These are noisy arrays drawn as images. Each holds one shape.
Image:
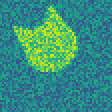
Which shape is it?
cat's head
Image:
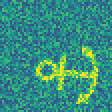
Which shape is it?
anchor
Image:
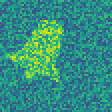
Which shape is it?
bell
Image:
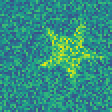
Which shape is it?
star
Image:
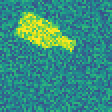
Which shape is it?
bottle
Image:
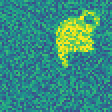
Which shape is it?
teapot
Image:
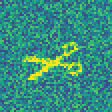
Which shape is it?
pair of scissors
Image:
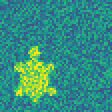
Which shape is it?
turtle
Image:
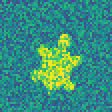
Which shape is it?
turtle
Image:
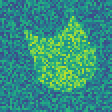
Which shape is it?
cat's head
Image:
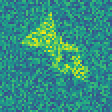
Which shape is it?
chess bishop
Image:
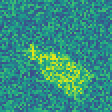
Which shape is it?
bottle
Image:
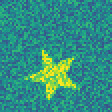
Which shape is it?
star
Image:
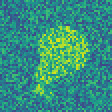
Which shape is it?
pear
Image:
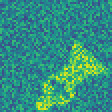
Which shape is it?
chess bishop
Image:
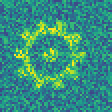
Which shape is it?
gear
